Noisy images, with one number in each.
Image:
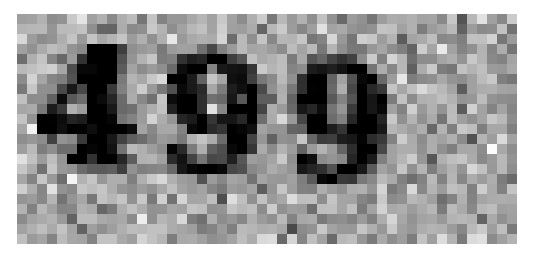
499
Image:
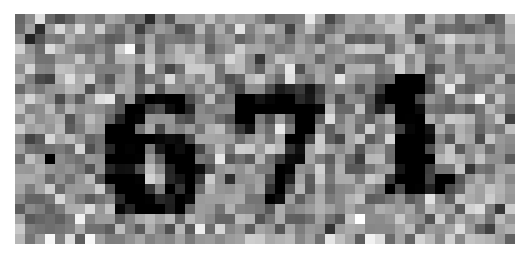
671
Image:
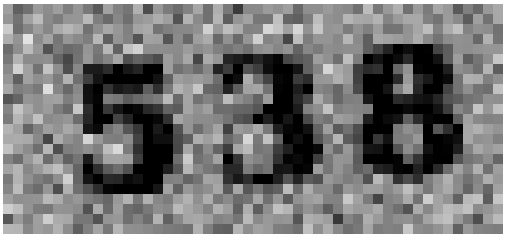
538
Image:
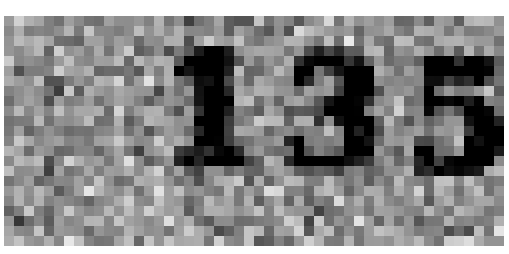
135
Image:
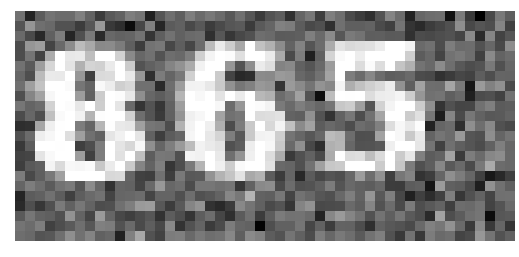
865
